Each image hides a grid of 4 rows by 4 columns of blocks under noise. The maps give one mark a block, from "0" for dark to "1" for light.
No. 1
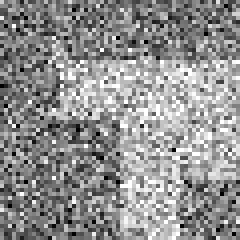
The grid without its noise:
0 0 0 0
0 1 1 1
0 0 1 1
0 0 1 0
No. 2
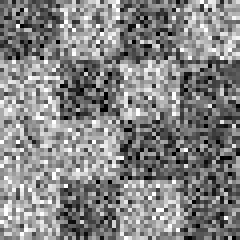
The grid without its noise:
0 1 0 1
1 0 1 0
1 1 0 0
1 0 1 0
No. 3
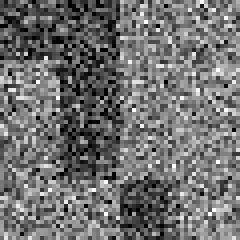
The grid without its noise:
0 0 1 1
1 0 1 1
1 0 1 1
1 1 0 1
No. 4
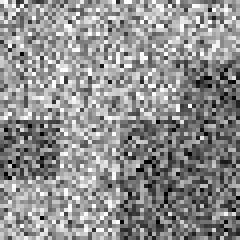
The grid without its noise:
1 1 1 1
1 1 1 0
0 1 0 0
1 1 0 0
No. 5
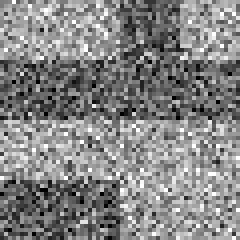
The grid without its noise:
1 1 0 1
0 0 0 0
1 1 1 1
0 0 1 1
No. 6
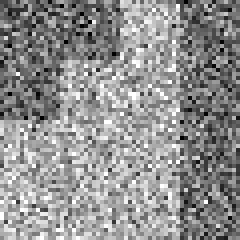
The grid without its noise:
0 0 1 0
0 1 1 0
1 1 1 0
1 1 1 0
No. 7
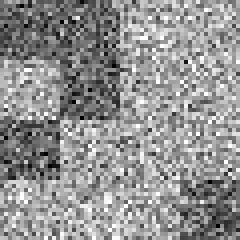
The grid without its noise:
0 0 1 1
1 0 1 1
0 1 1 1
1 1 1 0
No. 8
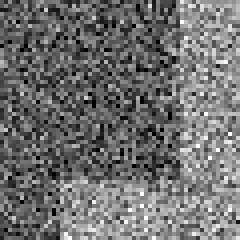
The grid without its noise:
0 0 0 1
0 0 0 1
0 0 0 1
0 1 1 1
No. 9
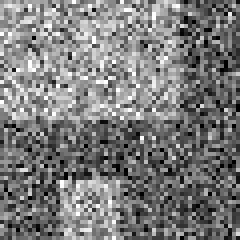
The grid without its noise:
1 1 1 0
1 1 1 0
0 0 0 0
0 1 0 0
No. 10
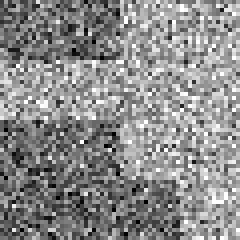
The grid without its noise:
0 0 1 1
1 1 1 1
0 0 1 1
0 0 0 1
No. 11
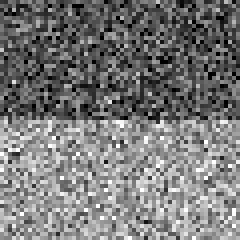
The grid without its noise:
0 0 0 0
0 0 0 0
1 1 1 1
1 1 1 1
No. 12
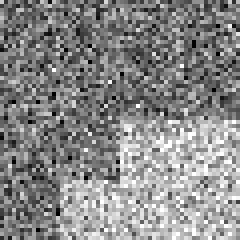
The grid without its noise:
0 0 0 0
0 0 0 0
0 0 1 1
0 1 1 1
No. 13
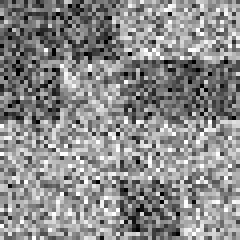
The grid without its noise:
0 0 1 1
0 1 0 0
1 1 1 1
1 1 0 1
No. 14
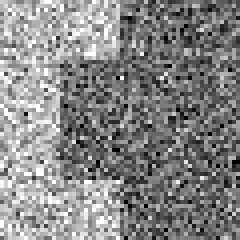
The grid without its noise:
1 1 0 0
1 0 0 0
1 0 0 0
1 1 0 0
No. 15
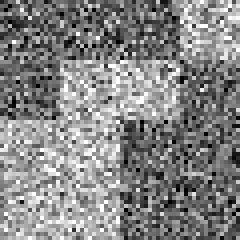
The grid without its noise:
0 0 0 1
0 1 1 0
1 1 0 0
1 1 0 0
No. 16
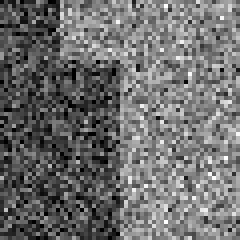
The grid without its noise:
0 1 1 1
0 0 1 1
0 0 1 1
0 0 1 1
